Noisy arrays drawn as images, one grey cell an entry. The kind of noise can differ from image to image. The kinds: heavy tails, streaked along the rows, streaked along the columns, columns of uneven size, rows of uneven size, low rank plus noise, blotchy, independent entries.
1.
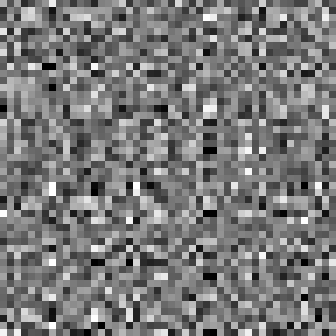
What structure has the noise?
low rank plus noise
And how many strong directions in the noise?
two
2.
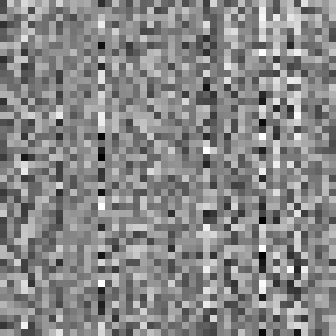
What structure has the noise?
columns of uneven size
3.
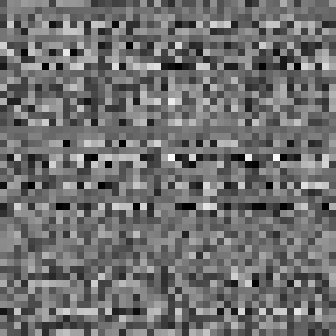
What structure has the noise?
rows of uneven size
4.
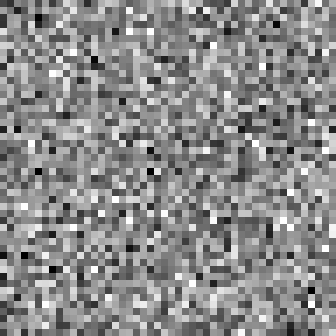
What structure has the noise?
independent entries
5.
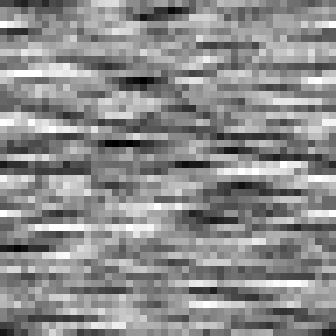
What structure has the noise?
streaked along the rows
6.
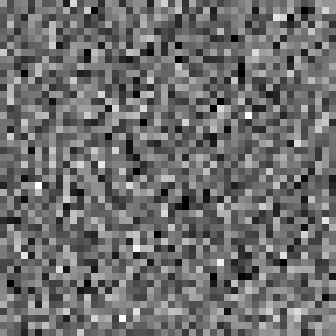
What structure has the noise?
independent entries
